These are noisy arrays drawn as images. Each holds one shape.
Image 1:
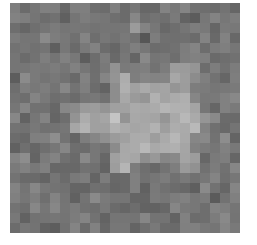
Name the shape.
turtle
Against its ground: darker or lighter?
lighter
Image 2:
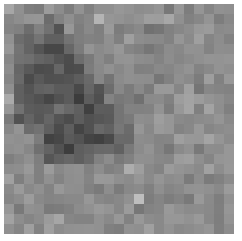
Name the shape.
chess knight
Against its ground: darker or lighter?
darker
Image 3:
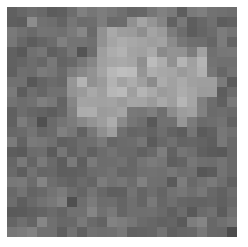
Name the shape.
car
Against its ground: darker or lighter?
lighter
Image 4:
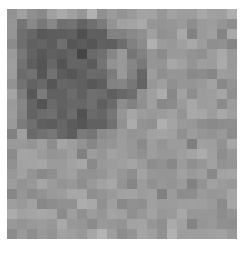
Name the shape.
cup
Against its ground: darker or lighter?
darker
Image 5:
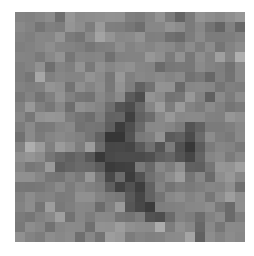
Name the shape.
airplane
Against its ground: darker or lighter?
darker
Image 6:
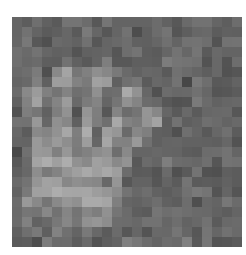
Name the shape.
chess queen
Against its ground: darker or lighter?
lighter
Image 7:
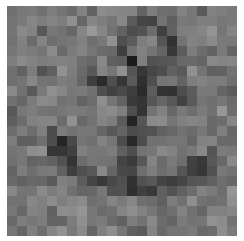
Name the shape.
anchor
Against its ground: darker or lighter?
darker
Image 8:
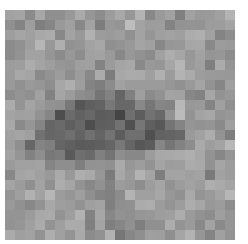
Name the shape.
umbrella
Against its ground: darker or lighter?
darker
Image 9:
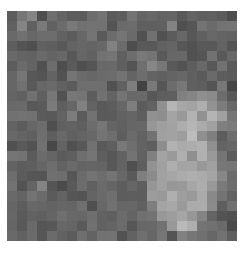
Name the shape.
footprint
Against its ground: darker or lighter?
lighter
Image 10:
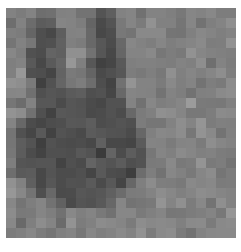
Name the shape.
rabbit's head
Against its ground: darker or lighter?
darker
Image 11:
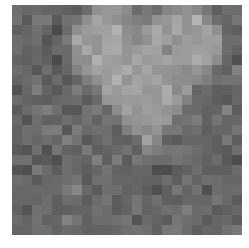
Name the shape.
heart
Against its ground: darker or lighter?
lighter
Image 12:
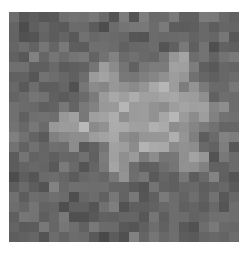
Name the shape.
turtle
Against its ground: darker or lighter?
lighter
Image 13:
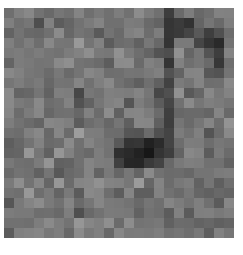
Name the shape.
musical note
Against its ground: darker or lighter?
darker
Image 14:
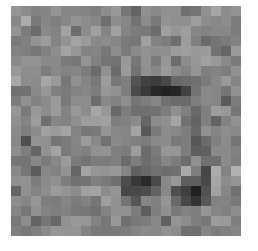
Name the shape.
pair of musical notes
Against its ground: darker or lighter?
darker
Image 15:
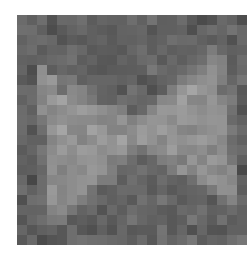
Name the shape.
bow tie
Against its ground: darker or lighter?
lighter
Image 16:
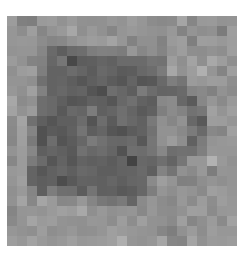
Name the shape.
cup
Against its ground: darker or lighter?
darker
